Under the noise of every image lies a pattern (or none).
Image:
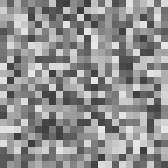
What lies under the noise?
only noise
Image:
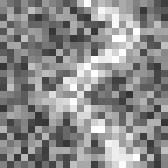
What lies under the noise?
a wavy band
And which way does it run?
top to bottom
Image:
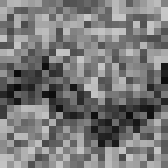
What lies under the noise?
a wavy band
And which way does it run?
left to right
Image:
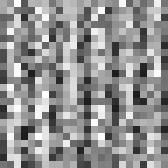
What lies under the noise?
vertical stripes
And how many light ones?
6
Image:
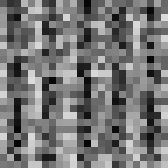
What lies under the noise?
vertical stripes
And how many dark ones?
5
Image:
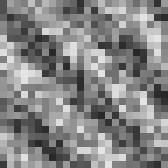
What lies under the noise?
diagonal stripes
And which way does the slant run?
top left to bottom right
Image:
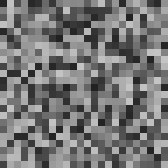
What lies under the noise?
only noise
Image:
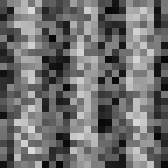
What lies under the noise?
vertical stripes
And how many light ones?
3
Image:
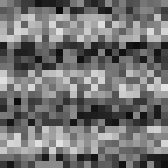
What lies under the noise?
horizontal stripes
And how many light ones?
3
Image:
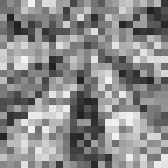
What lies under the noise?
spokes from one point
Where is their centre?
top middle
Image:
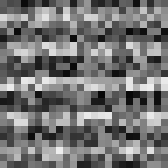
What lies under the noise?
horizontal stripes
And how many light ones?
5
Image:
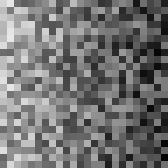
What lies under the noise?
a smooth slope
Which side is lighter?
left
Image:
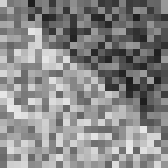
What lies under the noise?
a sharp edge
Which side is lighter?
bottom left
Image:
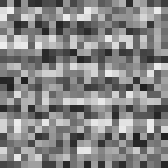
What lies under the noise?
horizontal stripes
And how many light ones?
6
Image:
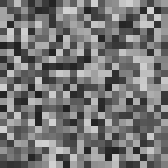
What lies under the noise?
only noise
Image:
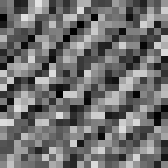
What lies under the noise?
diagonal stripes
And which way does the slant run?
bottom left to top right
